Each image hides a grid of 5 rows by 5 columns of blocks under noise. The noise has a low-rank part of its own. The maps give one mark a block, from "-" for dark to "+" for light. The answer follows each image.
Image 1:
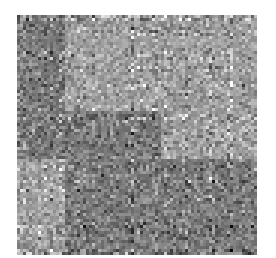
-++++
-++++
---++
+----
+----
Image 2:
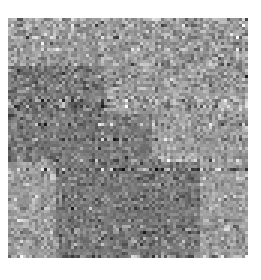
+++++
--+++
---++
+---+
+---+
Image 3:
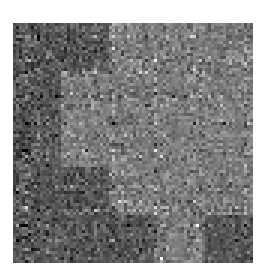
--+++
-++++
-++++
--+++
---+-
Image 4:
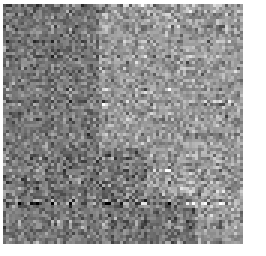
--+++
--+++
--+++
---++
----+
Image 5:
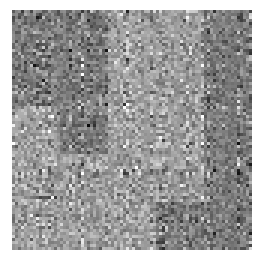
--++-
--++-
+-++-
++++-
+++--
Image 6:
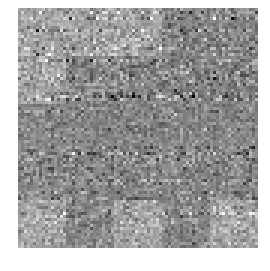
+++--
+----
-----
-----
+-+-+
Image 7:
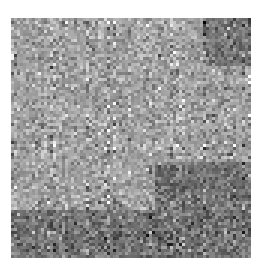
++++-
+++++
+++++
+++--
-----
